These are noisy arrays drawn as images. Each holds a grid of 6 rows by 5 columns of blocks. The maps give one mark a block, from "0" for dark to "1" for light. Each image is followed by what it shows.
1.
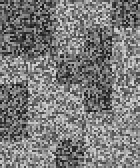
0 0 1 1 0
0 0 1 0 1
1 1 0 0 1
0 1 1 0 1
0 1 1 1 1
1 1 0 1 1
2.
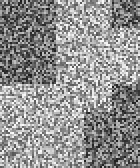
0 0 1 1 0
0 0 1 1 1
0 0 1 1 1
1 1 1 1 0
1 1 1 0 0
1 1 1 0 0
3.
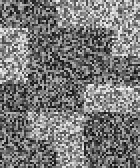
0 0 1 1 1
1 0 0 0 1
1 0 0 0 0
0 0 0 1 1
0 1 1 0 0
0 0 1 0 0
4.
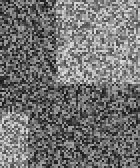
0 0 1 1 1
0 0 1 1 1
0 0 1 1 1
0 0 0 0 0
1 0 0 0 0
1 0 0 0 0
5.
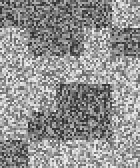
0 0 0 0 1
1 0 0 1 0
1 1 1 1 1
1 1 0 0 1
1 0 0 0 1
0 1 1 1 1
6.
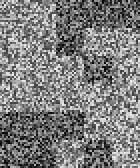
1 1 0 0 0
1 1 0 1 1
1 1 1 0 1
1 1 1 1 1
0 0 0 1 1
0 0 1 0 1
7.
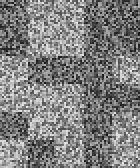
0 1 1 0 0
0 1 1 0 0
1 0 0 0 1
1 1 1 0 0
0 1 1 0 1
1 0 1 0 1
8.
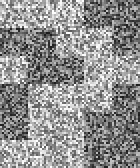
1 1 1 0 0
0 0 1 1 0
1 0 0 1 1
0 1 1 1 0
0 1 1 0 0
1 1 1 0 0
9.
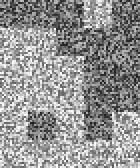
0 0 0 1 0
1 1 0 0 0
1 1 1 0 0
1 1 1 0 0
1 0 1 0 1
1 1 1 1 1
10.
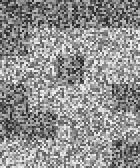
0 0 0 0 0
0 1 1 1 1
1 1 0 1 1
0 1 1 1 0
0 0 1 1 1
1 1 1 1 0
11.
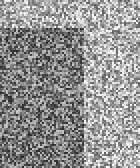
1 1 1 1 1
0 0 0 1 1
0 0 0 1 1
0 0 0 1 1
0 0 0 1 1
0 0 0 1 1
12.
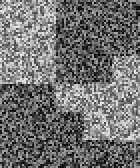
1 1 0 0 0
1 1 0 0 0
1 1 0 0 1
0 0 1 1 1
0 0 0 1 1
0 0 0 0 0
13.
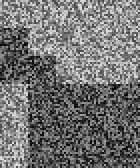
1 1 1 1 1
0 1 1 1 1
0 0 1 1 1
1 0 0 0 0
1 0 0 0 0
1 0 0 0 0
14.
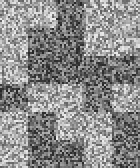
1 1 0 1 1
1 0 0 1 1
1 0 0 0 0
0 1 1 0 1
1 0 1 1 0
1 0 0 1 0
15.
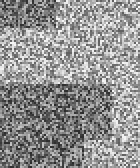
0 0 1 1 1
1 1 1 1 1
1 1 1 1 1
0 0 0 0 1
0 0 0 0 1
0 0 0 1 1
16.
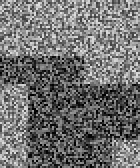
1 1 1 1 1
1 1 1 1 1
0 0 0 1 1
1 0 0 0 0
1 0 0 0 0
1 0 0 0 1
